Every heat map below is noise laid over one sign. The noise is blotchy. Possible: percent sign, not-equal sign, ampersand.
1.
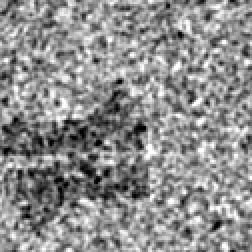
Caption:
dark not-equal sign
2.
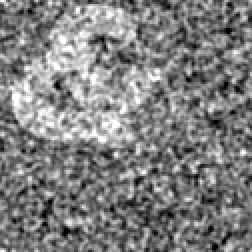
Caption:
light ampersand
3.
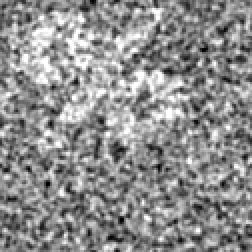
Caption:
light percent sign
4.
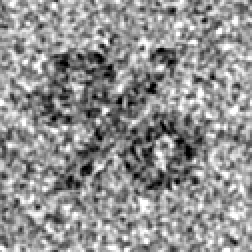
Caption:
dark percent sign
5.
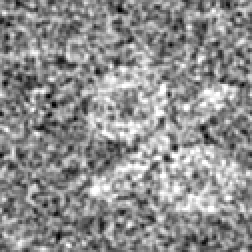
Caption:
light percent sign
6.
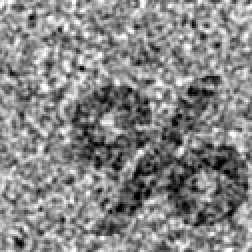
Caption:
dark percent sign
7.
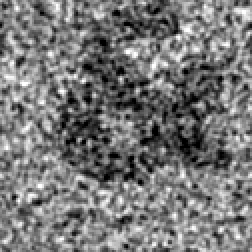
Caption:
dark ampersand
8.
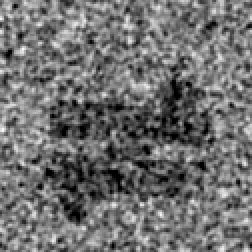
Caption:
dark not-equal sign
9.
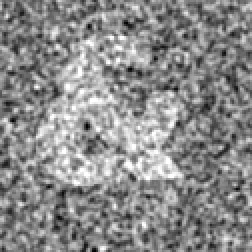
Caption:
light ampersand
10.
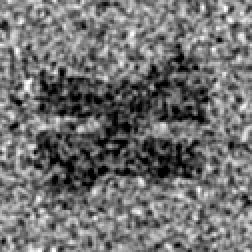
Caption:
dark not-equal sign
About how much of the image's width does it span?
two thirds
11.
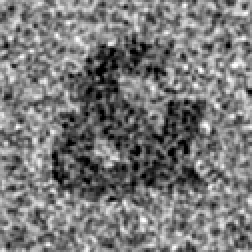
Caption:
dark ampersand
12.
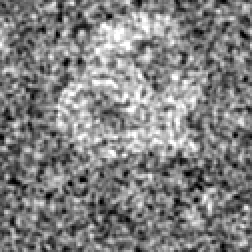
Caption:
light ampersand
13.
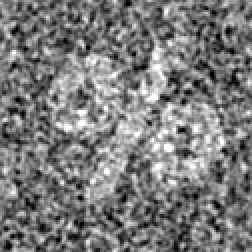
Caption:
light percent sign
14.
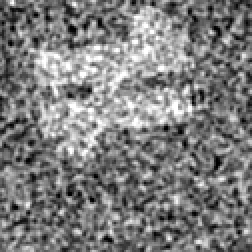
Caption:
light not-equal sign
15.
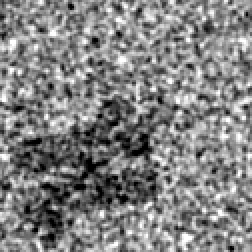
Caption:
dark not-equal sign
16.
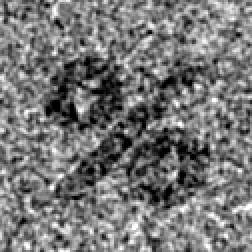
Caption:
dark percent sign
